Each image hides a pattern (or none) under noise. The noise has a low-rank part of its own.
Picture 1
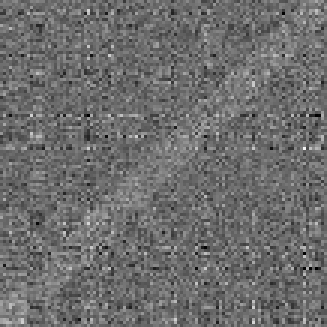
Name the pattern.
a diagonal band
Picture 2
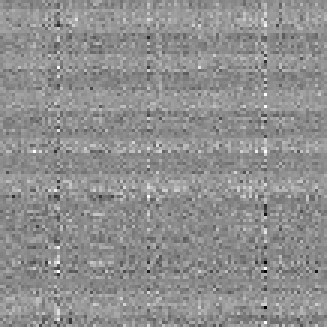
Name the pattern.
bands of rows
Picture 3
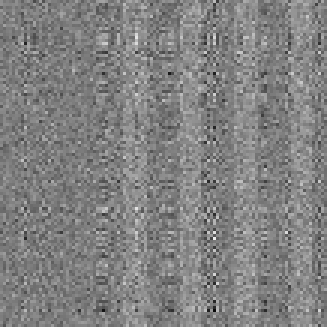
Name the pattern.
bands of columns
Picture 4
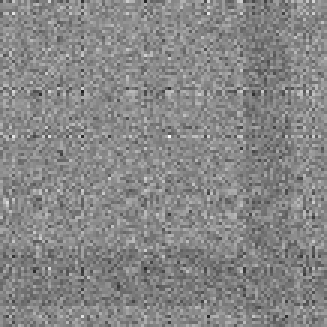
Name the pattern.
bands of rows crossing bands of columns
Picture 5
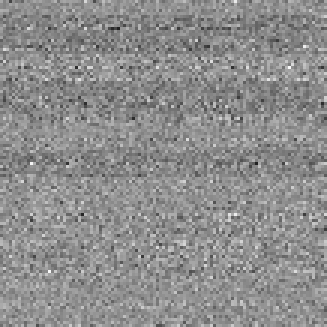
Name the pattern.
bands of rows
